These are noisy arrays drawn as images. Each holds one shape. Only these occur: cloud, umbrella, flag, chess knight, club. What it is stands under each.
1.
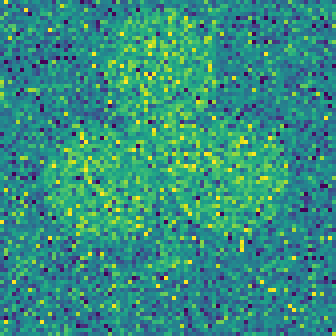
club
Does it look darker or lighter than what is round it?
lighter
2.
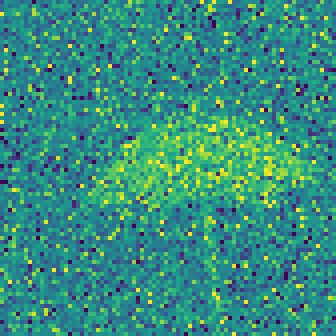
umbrella
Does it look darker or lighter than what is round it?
lighter
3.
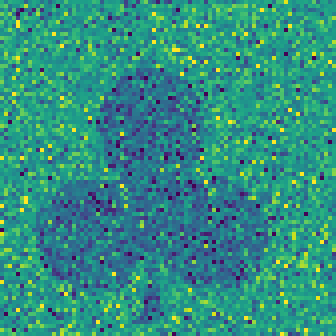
club
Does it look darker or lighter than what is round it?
darker
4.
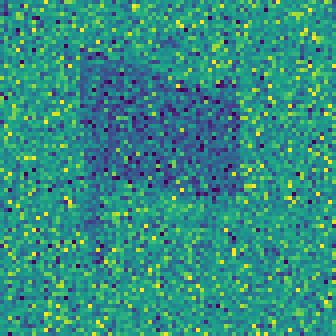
flag
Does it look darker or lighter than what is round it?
darker
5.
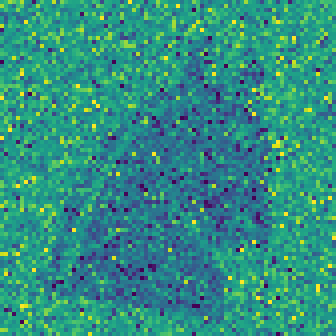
chess knight
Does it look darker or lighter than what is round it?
darker
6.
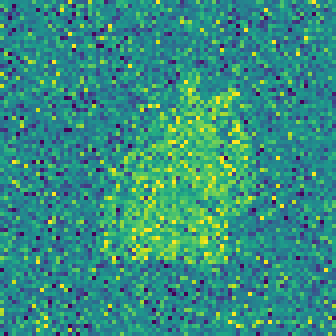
chess knight
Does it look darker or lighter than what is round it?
lighter
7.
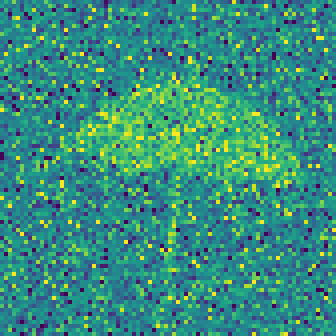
umbrella
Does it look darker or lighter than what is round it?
lighter
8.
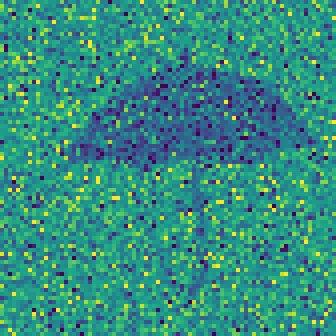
umbrella
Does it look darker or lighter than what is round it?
darker
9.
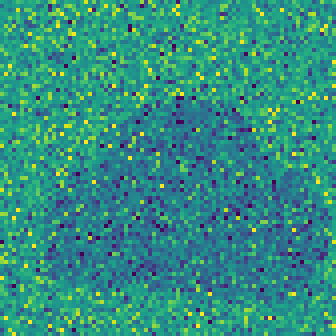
cloud
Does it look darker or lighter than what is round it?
darker
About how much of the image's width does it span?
nearly all
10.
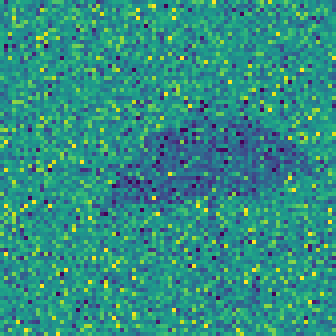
umbrella
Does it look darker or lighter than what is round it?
darker
